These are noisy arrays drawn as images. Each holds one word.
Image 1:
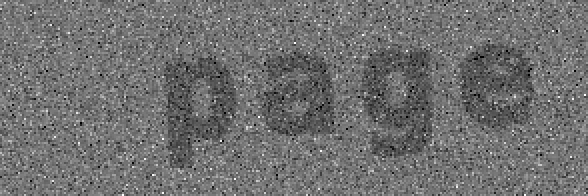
page
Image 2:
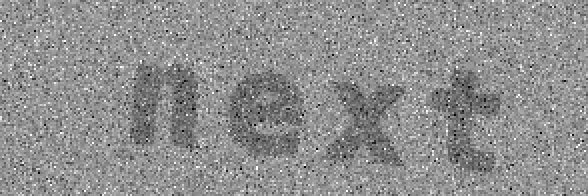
next
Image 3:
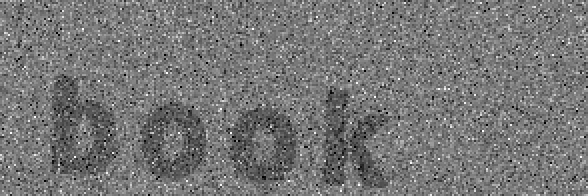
book
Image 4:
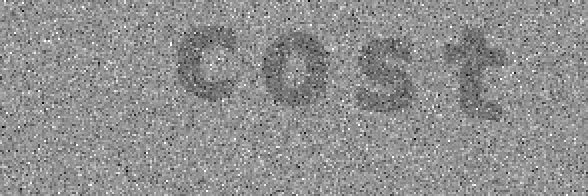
cost
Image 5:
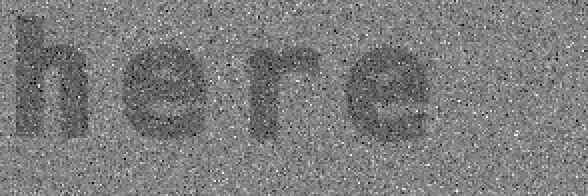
here
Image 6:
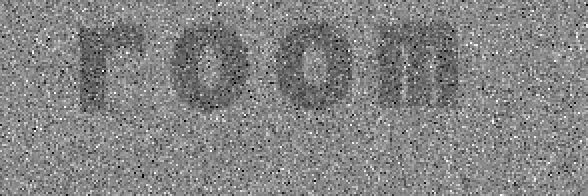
room
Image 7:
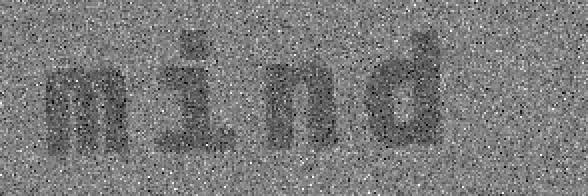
mind
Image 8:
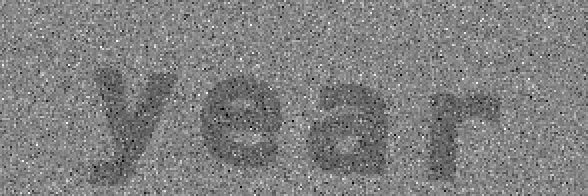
year
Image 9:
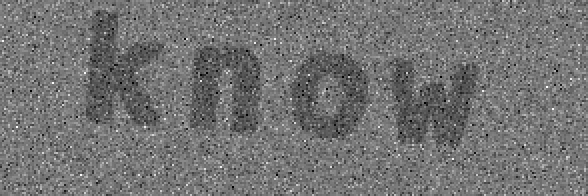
know
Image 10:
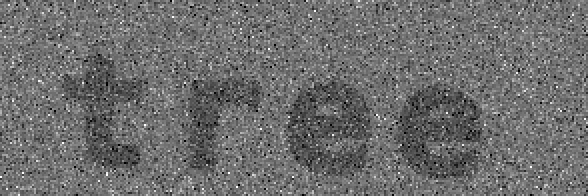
tree
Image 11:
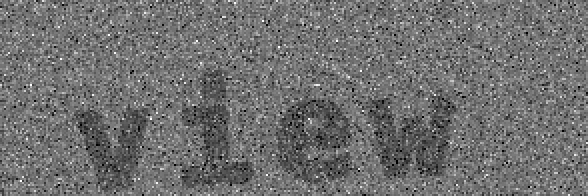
view
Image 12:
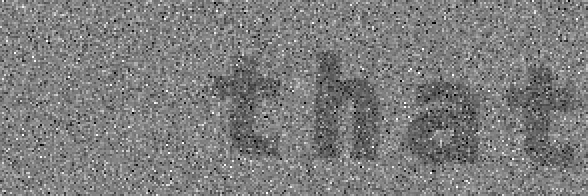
that
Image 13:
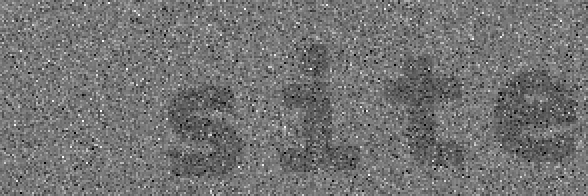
site
